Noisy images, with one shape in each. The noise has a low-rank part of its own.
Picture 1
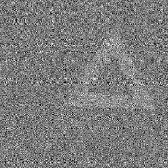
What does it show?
light triangle frame
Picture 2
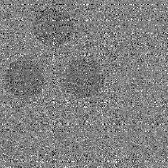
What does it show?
dark three dots
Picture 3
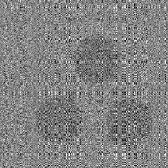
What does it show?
dark three dots
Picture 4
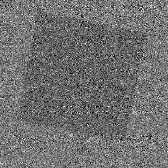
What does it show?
dark square
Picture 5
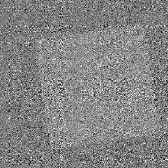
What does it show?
light square
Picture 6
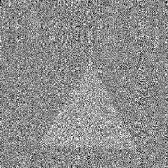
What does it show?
light triangle
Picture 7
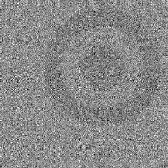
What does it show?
dark bullseye
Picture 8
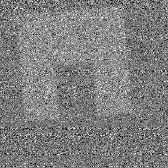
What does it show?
light square with a notch
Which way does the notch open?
down
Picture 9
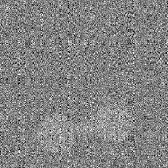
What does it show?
light dumbbell
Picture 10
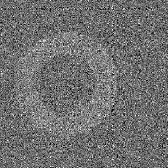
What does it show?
light ring
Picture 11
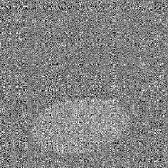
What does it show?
light ellipse
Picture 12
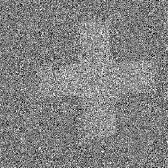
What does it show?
light cross
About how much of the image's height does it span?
two thirds
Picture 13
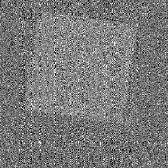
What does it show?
light square
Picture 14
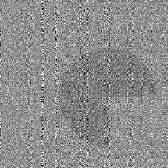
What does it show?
dark disc with a wedge cut out
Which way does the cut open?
down and right
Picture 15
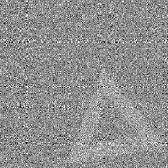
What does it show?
light triangle frame
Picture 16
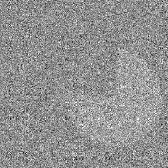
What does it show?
light disc with a wedge cut out
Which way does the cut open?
up and left
